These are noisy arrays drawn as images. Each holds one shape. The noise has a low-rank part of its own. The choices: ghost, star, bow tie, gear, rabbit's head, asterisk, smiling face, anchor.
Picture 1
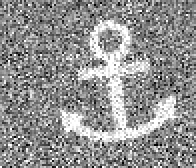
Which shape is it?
anchor
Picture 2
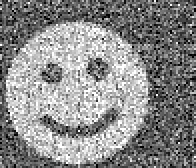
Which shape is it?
smiling face
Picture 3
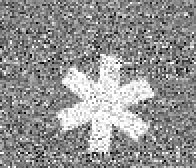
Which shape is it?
asterisk
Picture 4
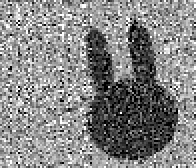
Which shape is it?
rabbit's head
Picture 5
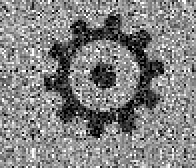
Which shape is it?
gear
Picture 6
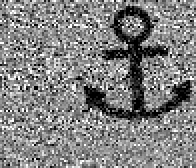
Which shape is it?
anchor
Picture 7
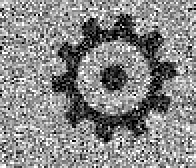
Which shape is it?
gear
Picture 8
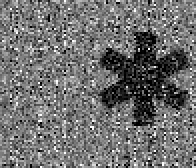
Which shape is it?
asterisk
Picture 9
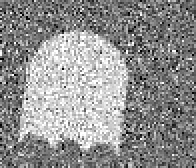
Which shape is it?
ghost
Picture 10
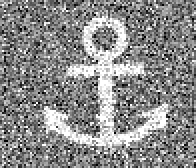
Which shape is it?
anchor
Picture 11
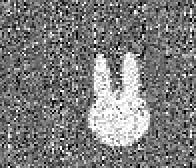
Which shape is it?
rabbit's head
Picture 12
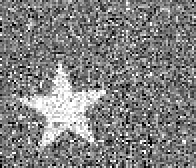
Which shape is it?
star
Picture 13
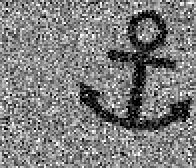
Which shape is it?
anchor
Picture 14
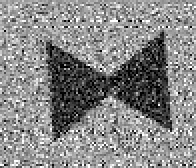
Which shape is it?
bow tie
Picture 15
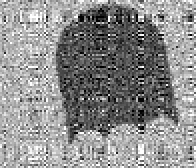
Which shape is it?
ghost
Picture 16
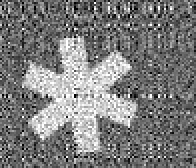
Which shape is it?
asterisk
